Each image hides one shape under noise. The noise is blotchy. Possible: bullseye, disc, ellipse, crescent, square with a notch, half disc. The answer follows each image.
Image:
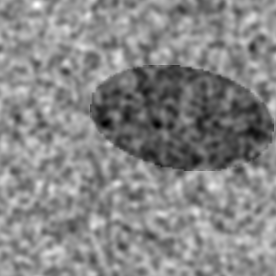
ellipse
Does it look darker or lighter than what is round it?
darker
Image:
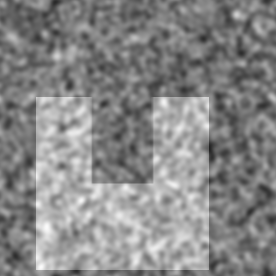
square with a notch
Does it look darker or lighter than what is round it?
lighter
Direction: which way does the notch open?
up
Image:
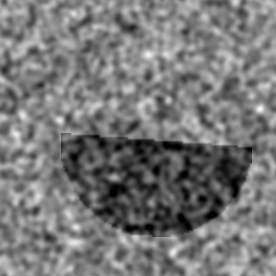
half disc
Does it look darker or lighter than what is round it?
darker
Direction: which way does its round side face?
down
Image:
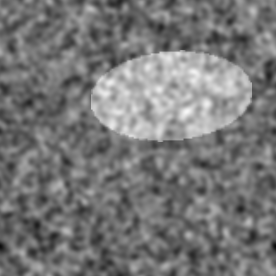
ellipse
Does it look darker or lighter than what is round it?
lighter
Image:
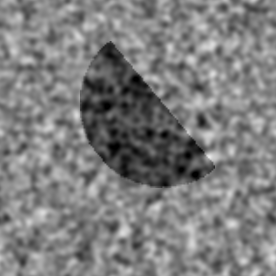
half disc
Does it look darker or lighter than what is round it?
darker
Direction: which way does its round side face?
down and left
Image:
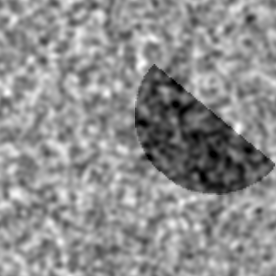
half disc
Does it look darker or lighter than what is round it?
darker
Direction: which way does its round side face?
down and left
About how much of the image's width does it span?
half
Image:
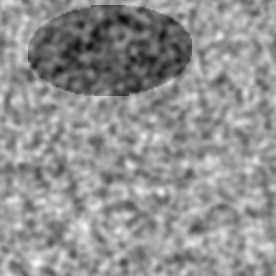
ellipse
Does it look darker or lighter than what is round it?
darker
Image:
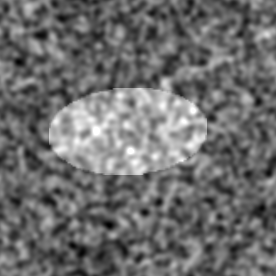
ellipse
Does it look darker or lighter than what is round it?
lighter
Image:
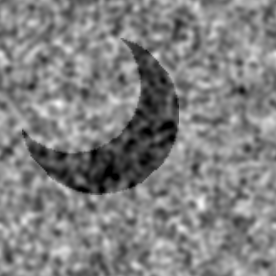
crescent
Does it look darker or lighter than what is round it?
darker
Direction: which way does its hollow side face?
up and left
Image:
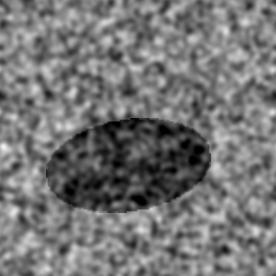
ellipse
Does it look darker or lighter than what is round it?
darker
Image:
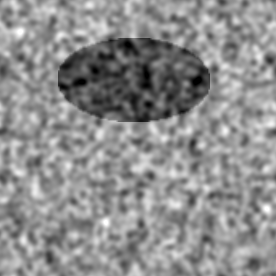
ellipse
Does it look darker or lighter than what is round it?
darker
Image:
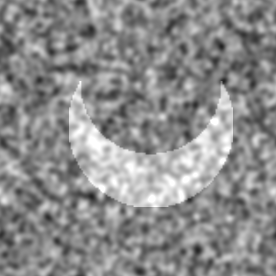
crescent
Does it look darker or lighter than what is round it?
lighter
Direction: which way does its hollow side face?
up
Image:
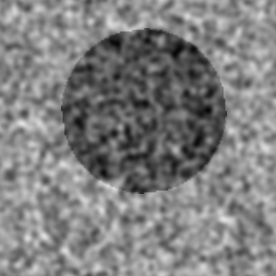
disc
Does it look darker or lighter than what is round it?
darker
